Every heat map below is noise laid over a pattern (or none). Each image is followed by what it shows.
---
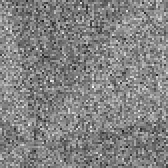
spokes from one point
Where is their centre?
bottom left
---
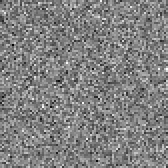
only noise
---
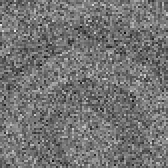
rings round one point
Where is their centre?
bottom middle
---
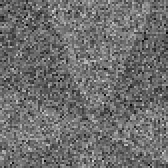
spokes from one point
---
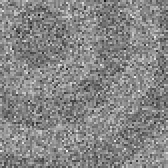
rings round one point
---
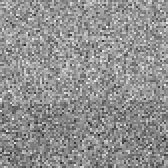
a sharp edge
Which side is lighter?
top
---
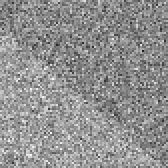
a sharp edge
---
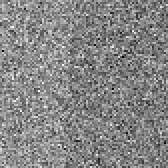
a sharp edge
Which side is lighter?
left
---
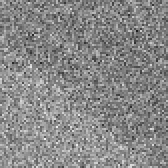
a sharp edge
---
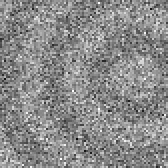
rings round one point
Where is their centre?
middle right
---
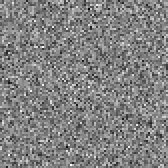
only noise
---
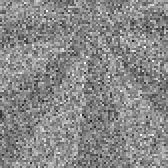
spokes from one point
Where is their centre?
top middle
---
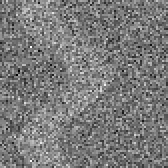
a wavy band
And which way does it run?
top to bottom
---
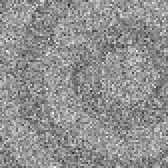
rings round one point
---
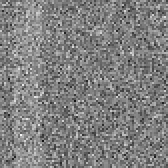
one vertical stripe
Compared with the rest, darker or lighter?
lighter
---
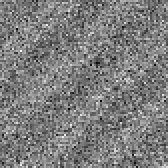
diagonal stripes
